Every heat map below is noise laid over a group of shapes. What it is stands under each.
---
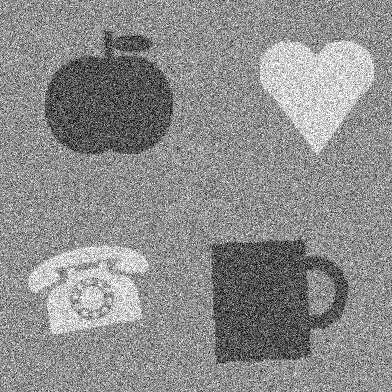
top left: dark apple; top right: light heart; bottom left: light telephone; bottom right: dark cup
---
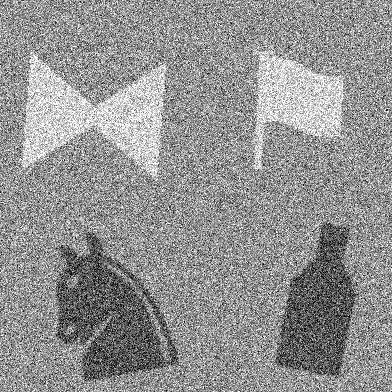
top left: light bow tie; top right: light flag; bottom left: dark chess knight; bottom right: dark bottle
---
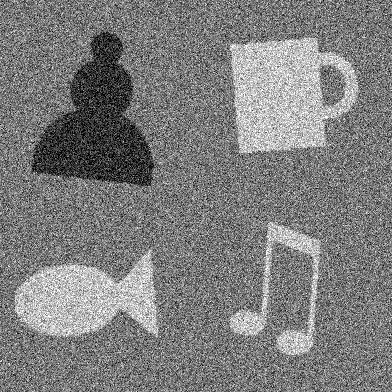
top left: dark chess pawn; top right: light cup; bottom left: light fish; bottom right: light pair of musical notes
